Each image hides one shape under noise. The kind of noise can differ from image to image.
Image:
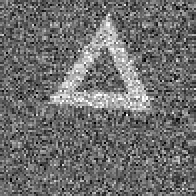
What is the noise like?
low rank plus noise
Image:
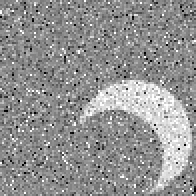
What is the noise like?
heavy tails
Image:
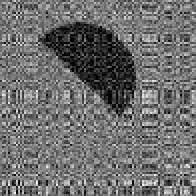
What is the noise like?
low rank plus noise
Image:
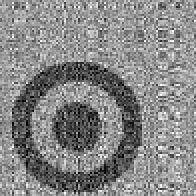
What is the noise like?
low rank plus noise
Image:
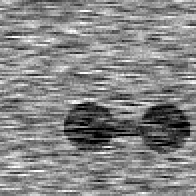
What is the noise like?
streaked along the rows
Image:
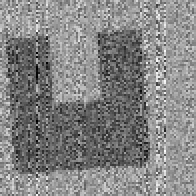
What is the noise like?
columns of uneven size
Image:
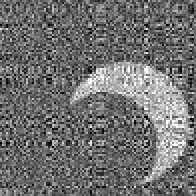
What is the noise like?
low rank plus noise
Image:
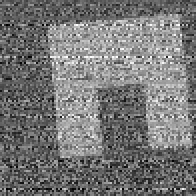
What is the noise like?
rows of uneven size
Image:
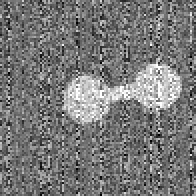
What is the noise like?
columns of uneven size
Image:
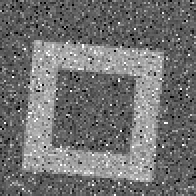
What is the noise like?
heavy tails
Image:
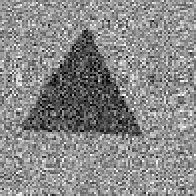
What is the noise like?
low rank plus noise
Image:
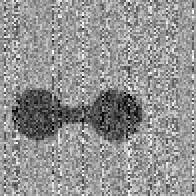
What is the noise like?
columns of uneven size
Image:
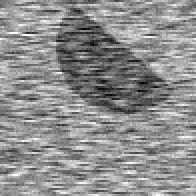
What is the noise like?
streaked along the rows
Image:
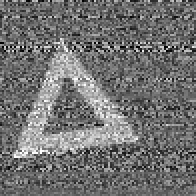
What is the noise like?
rows of uneven size
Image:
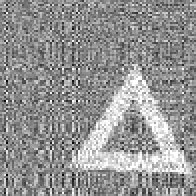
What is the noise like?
low rank plus noise
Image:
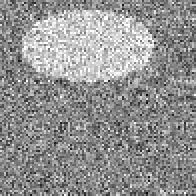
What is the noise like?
low rank plus noise
